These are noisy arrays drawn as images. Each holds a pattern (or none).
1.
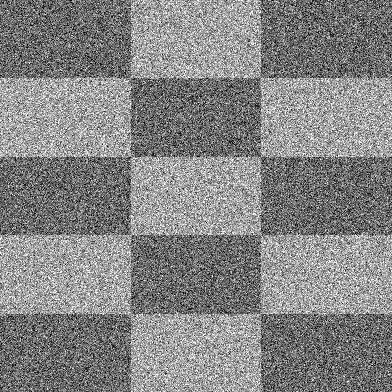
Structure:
a checkerboard
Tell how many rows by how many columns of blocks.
5 by 3
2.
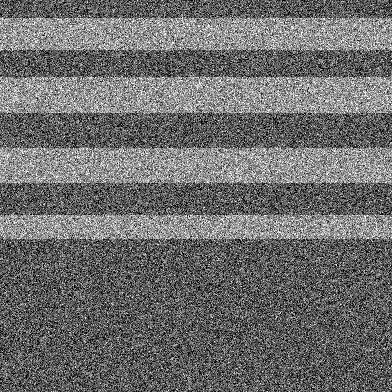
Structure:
bands of rows
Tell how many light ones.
4
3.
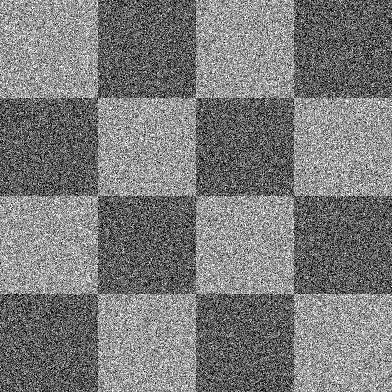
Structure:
a checkerboard
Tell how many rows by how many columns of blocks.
4 by 4
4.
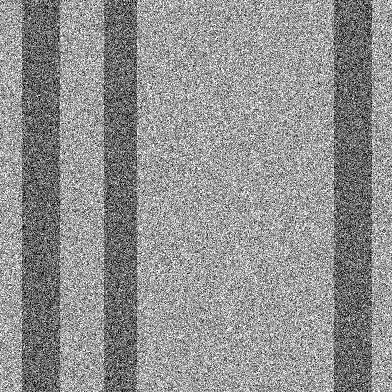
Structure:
bands of columns
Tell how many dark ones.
3
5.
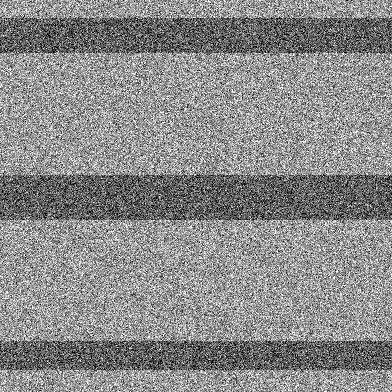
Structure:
bands of rows
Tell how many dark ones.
3
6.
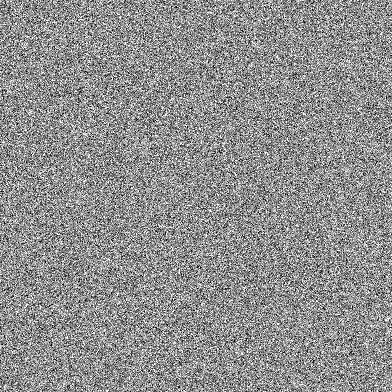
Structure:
only noise
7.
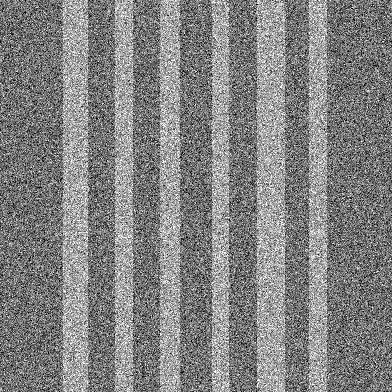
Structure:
bands of columns
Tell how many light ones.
6
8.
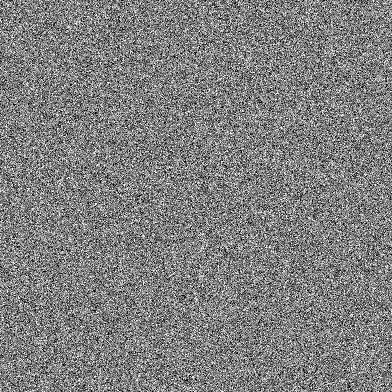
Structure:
only noise
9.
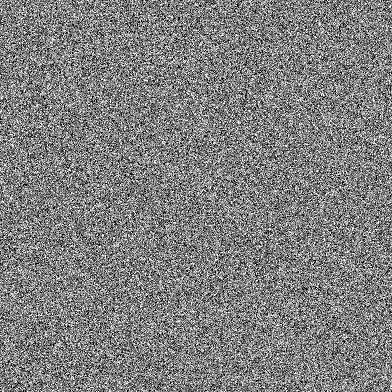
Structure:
only noise
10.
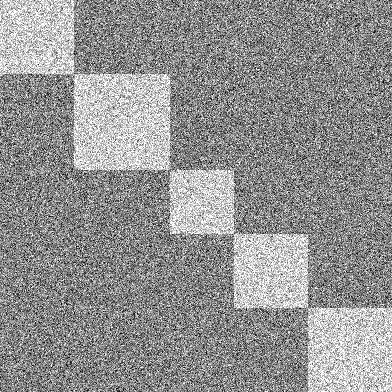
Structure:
blocks along the diagonal
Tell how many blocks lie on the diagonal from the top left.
5
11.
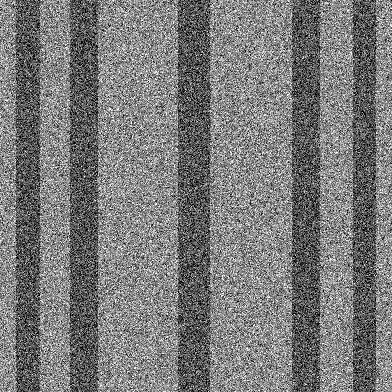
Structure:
bands of columns
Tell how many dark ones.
5
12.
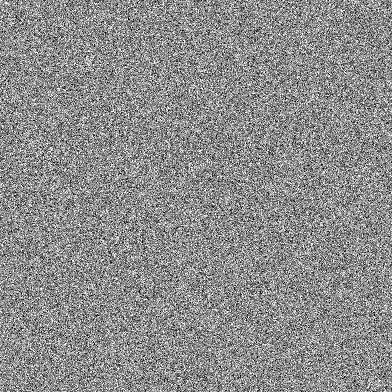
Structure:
only noise
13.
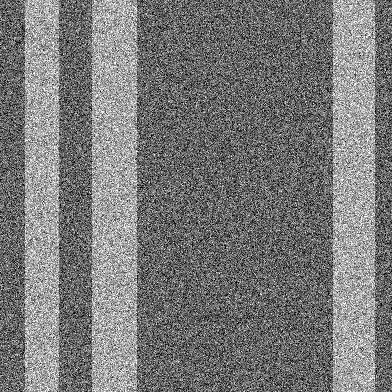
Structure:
bands of columns
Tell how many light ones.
3
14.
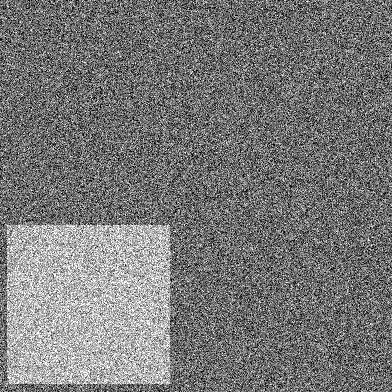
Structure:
one block
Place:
bottom left
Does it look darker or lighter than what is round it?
lighter
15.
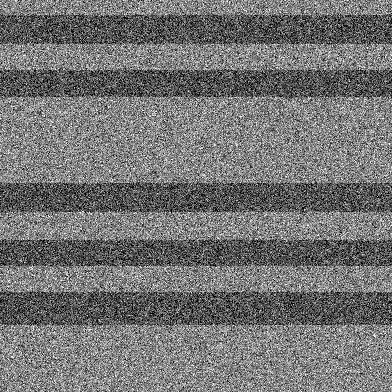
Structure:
bands of rows
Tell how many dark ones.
5
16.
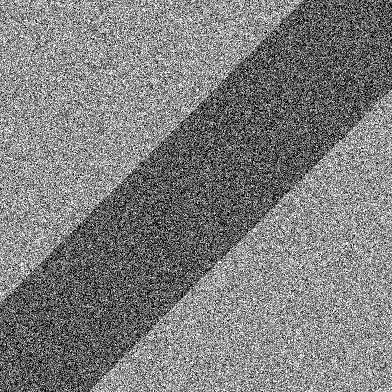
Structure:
a diagonal band
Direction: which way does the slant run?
bottom left to top right
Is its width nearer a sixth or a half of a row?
a half
